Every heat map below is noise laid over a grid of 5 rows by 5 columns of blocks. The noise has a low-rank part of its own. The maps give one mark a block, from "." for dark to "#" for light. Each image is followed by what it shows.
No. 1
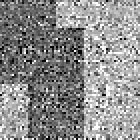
. . # # #
. . . # #
. . . # #
# . . # #
# . . # #
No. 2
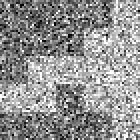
. . . . #
. . . # #
. # # # #
# # . # #
. . . . #
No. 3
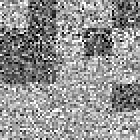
# . # # .
. . # . #
. . # # #
# # # # .
# # # # #
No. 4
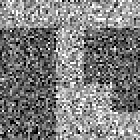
# # # # #
. . # . .
. . # . .
. . # # .
. . # # #
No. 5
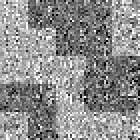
# . . . #
# # . . #
# # # . .
. . # . .
# . # # #
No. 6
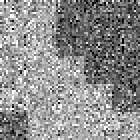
# # . . .
# # . . .
# # # . .
# # # # .
. # # # #
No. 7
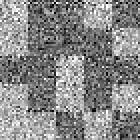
# . . # .
# . . . #
. . # . .
# . # . #
# # . # .
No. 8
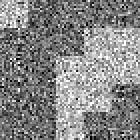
# . . . .
. . . # #
. . # # #
. . # # .
. . # . .
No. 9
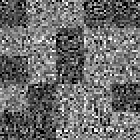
. # # . .
# # . # #
. # . # #
# . # # .
. . # # #
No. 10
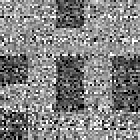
# # . # #
# # # # #
. # . # .
# # . # .
. # # # #
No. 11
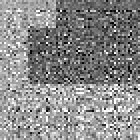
# # . . .
# . . . .
# . . . .
# # # # #
# # # # #
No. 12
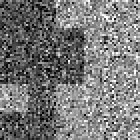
. . # # #
. . . # #
. . . # #
# . # # #
. . # # #
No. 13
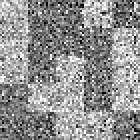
# . . # .
# . . . #
# . # . #
. # # . #
. . # # .
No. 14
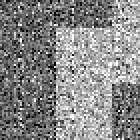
. . . . #
. . # # #
. . # # #
. . # # .
. . # # .
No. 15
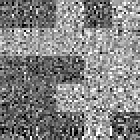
. . # . #
# # # # #
. . . # #
. . # # #
. . . # .
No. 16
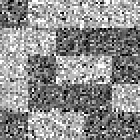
. # # # #
# # . . .
# . # # .
# . . . #
. # # . .
